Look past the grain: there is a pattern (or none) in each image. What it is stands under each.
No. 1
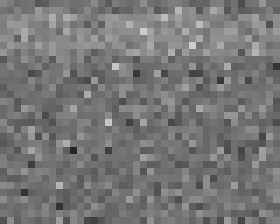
one horizontal stripe
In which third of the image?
top
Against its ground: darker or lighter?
lighter
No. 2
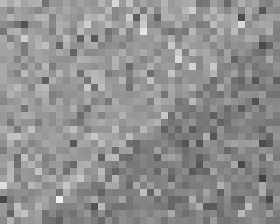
a sharp edge
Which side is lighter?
top left
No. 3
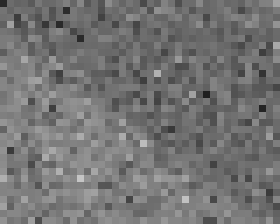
a sharp edge
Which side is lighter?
bottom left
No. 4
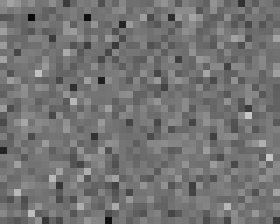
only noise
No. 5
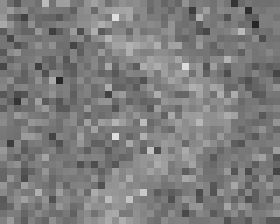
a wavy band
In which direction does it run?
top to bottom
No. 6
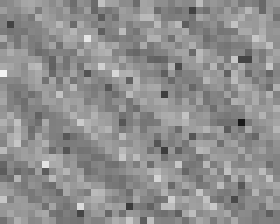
diagonal stripes
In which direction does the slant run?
top left to bottom right
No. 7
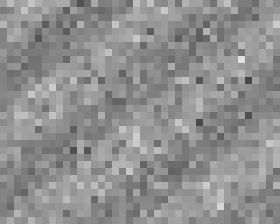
diagonal stripes
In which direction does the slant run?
bottom left to top right
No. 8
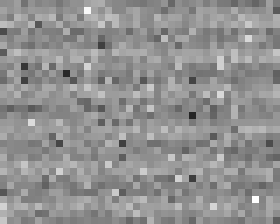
horizontal stripes
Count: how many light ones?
6
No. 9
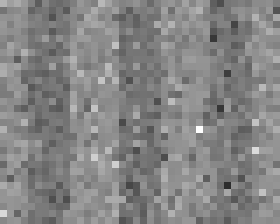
vertical stripes
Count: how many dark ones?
3
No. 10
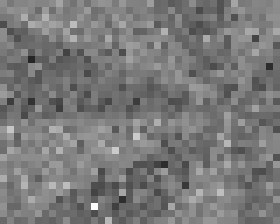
spokes from one point
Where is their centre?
middle right
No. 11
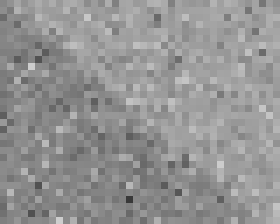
a sharp edge
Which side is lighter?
top right
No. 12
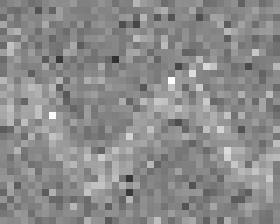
a wavy band
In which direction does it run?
left to right
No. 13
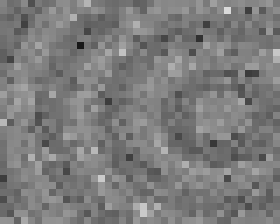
rings round one point
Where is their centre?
middle right
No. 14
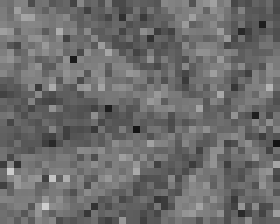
spokes from one point
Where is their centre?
middle right
